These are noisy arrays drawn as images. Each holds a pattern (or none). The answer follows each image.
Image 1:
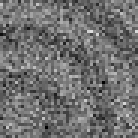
rings round one point
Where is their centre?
bottom left
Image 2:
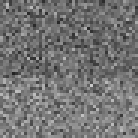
a sharp edge
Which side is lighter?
bottom
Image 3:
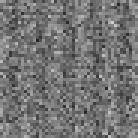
vertical stripes
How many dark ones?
5
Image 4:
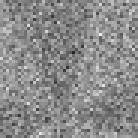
spokes from one point
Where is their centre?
bottom middle
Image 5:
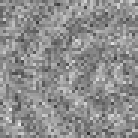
rings round one point
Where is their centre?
middle right
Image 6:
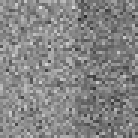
a sharp edge
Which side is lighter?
left
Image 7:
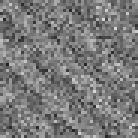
diagonal stripes
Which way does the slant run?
top left to bottom right
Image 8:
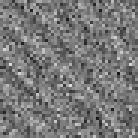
diagonal stripes
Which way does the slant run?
top left to bottom right
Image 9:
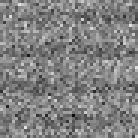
horizontal stripes
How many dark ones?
4
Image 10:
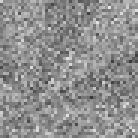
spokes from one point
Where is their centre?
bottom left
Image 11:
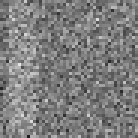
one vertical stripe
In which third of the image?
left
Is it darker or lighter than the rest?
lighter
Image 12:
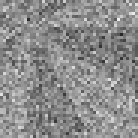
spokes from one point
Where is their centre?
top left
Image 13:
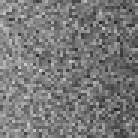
a smooth slope
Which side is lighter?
left
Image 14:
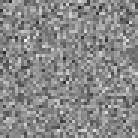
only noise
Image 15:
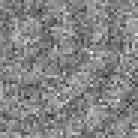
rings round one point
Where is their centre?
top left
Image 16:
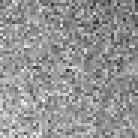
a smooth slope
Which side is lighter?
bottom left
